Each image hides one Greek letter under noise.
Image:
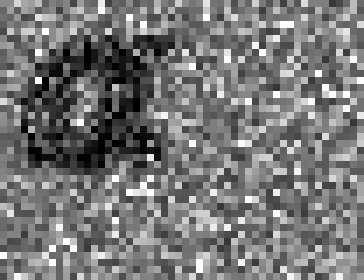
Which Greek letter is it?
alpha
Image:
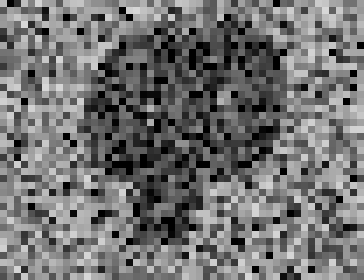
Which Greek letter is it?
phi
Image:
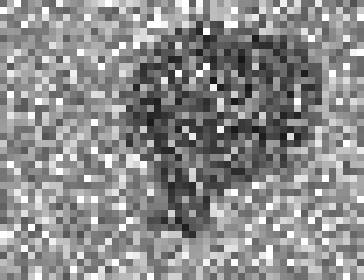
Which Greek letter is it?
phi
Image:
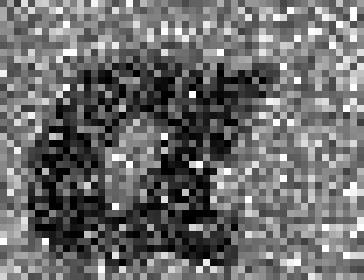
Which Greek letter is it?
alpha
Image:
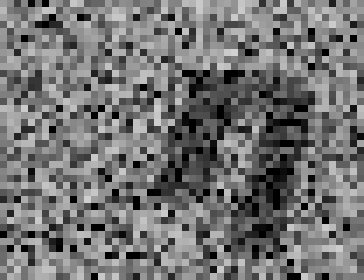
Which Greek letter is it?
eta
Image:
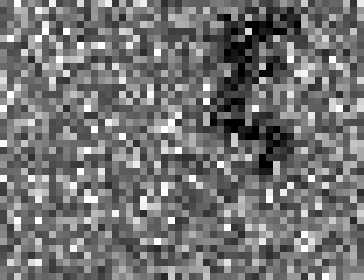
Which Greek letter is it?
xi
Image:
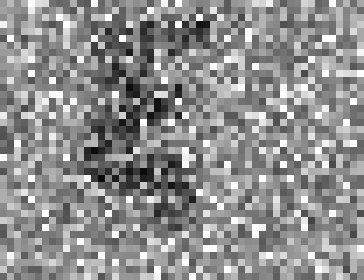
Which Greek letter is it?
xi
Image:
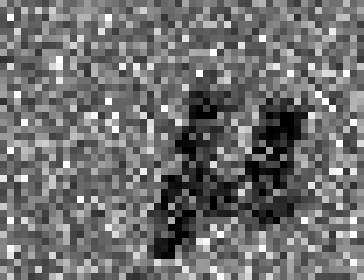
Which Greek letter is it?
mu
